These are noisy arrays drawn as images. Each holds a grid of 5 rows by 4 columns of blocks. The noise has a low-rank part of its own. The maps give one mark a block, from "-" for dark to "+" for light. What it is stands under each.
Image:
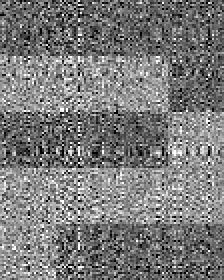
- - - -
+ + + -
- - - +
+ + + +
+ - - -
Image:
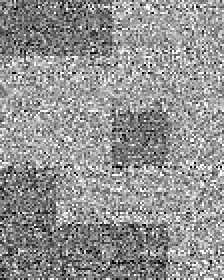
- - + +
+ + + +
+ + - +
- + + +
- - - +
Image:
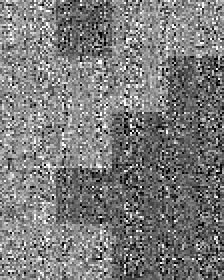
+ - + +
+ + + -
+ + - -
+ - - -
+ + - -
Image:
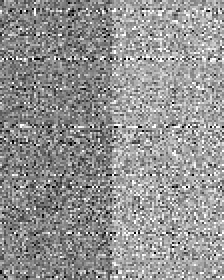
- - + +
- - + +
- - + +
- - + +
- - + +
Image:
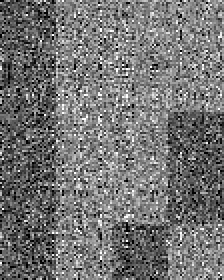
- + + +
- + + +
- + + -
- + + -
- + - +
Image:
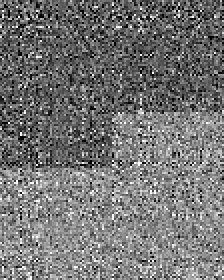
- - - -
- - - -
- - + +
+ + + +
+ + + +
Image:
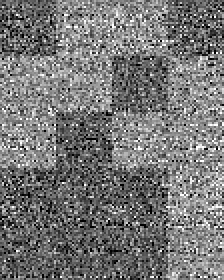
- + + -
+ + - +
+ - + +
- - - +
- - - +
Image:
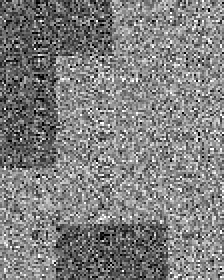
- - + +
- + + +
- + + +
+ + + +
+ - - +
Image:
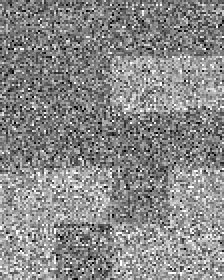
- - - -
- - + +
- - - -
+ + - +
+ - + +
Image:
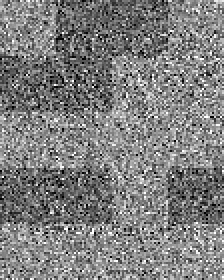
+ - - +
- - + +
+ + + +
- - + -
+ + + +
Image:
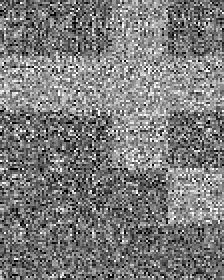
- - + -
+ + + +
- - + -
- - - +
- - - -
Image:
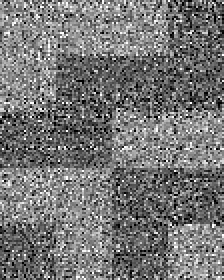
+ + + -
+ - - -
- - + +
+ + - -
- + - +
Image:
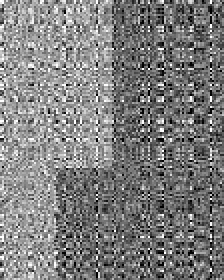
+ + - -
+ + - -
+ + - -
+ - - -
+ - - -
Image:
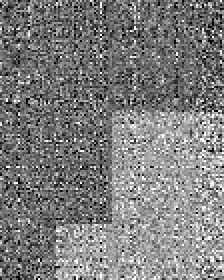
- - - -
- - - -
- - + +
- - + +
- + + +
